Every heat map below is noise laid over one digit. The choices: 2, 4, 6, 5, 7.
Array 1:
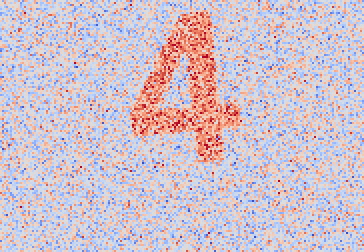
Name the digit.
4
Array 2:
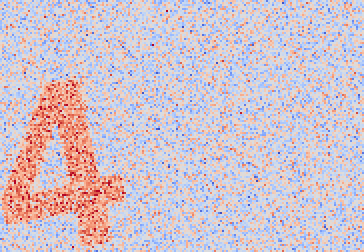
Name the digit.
4
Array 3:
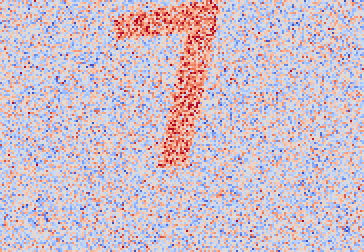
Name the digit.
7
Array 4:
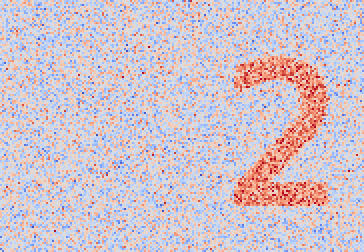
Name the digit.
2
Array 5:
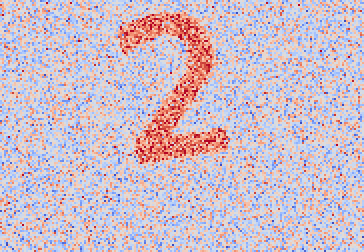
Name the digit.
2
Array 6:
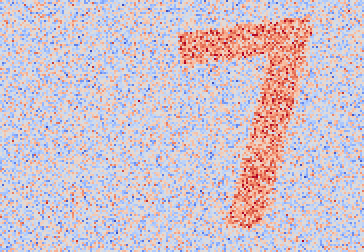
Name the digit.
7
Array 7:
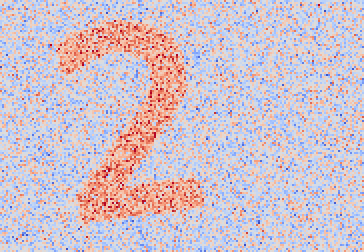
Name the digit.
2
